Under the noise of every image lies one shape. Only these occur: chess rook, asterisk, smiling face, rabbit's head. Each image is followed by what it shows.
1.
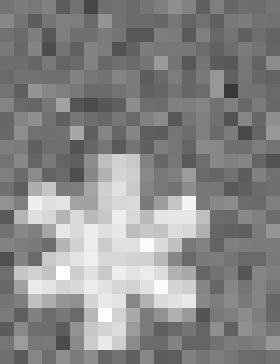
asterisk
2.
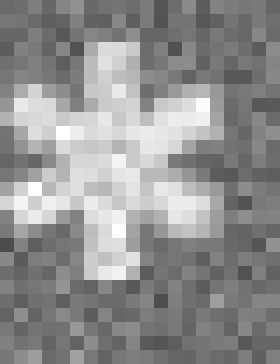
asterisk
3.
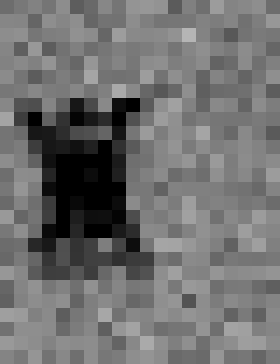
chess rook
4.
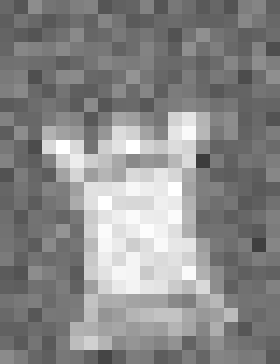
chess rook
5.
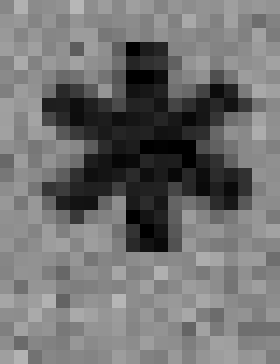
asterisk
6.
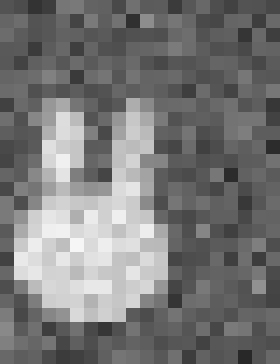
rabbit's head
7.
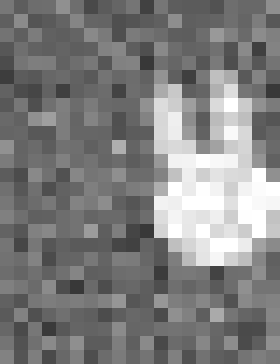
rabbit's head
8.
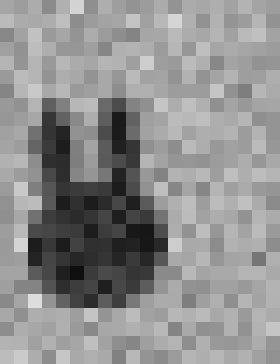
rabbit's head
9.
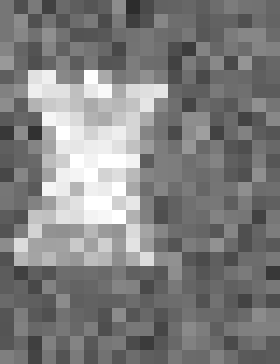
chess rook
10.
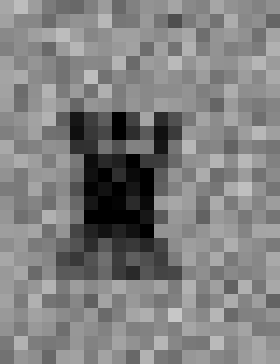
chess rook
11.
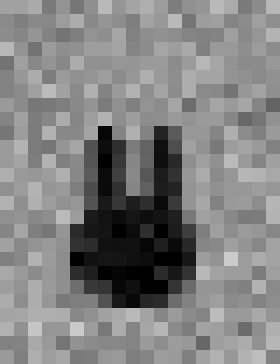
rabbit's head
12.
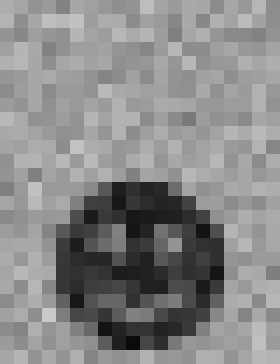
smiling face
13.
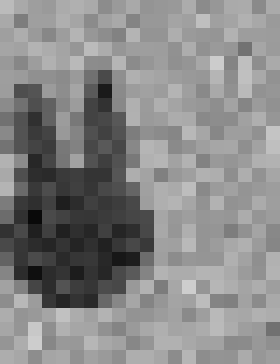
rabbit's head
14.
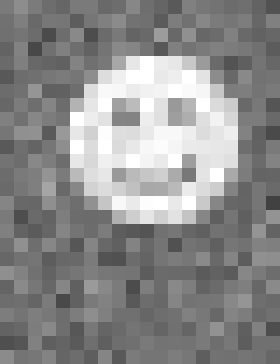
smiling face
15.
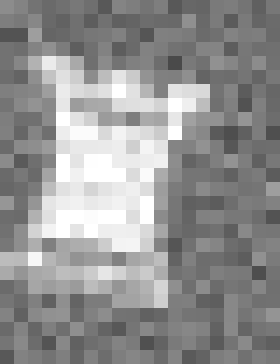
chess rook
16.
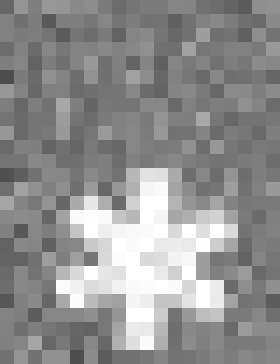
asterisk
